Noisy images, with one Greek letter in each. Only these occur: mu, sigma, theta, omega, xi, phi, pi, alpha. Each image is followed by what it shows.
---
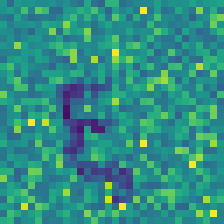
xi
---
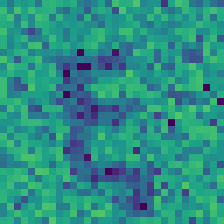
xi
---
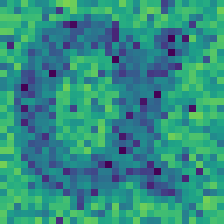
alpha
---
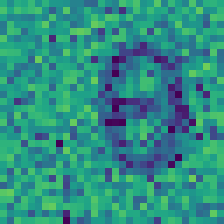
theta
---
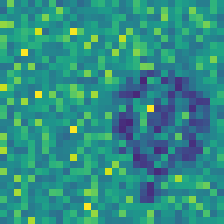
phi
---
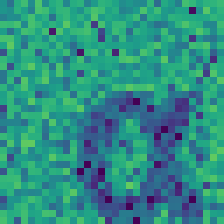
alpha
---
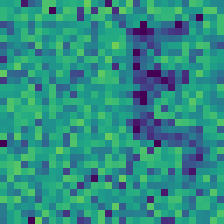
xi
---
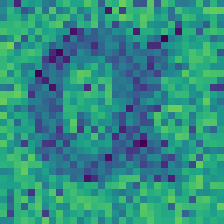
alpha
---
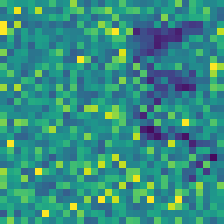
xi
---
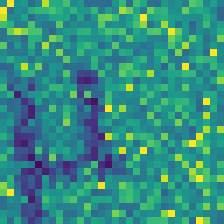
mu
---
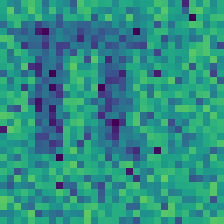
pi
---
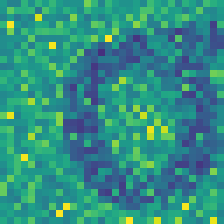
sigma
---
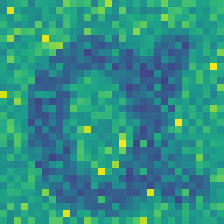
alpha
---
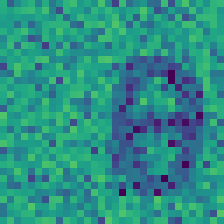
theta
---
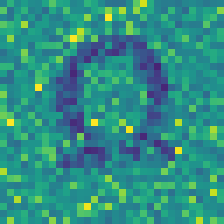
omega
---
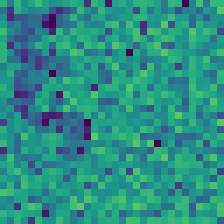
xi
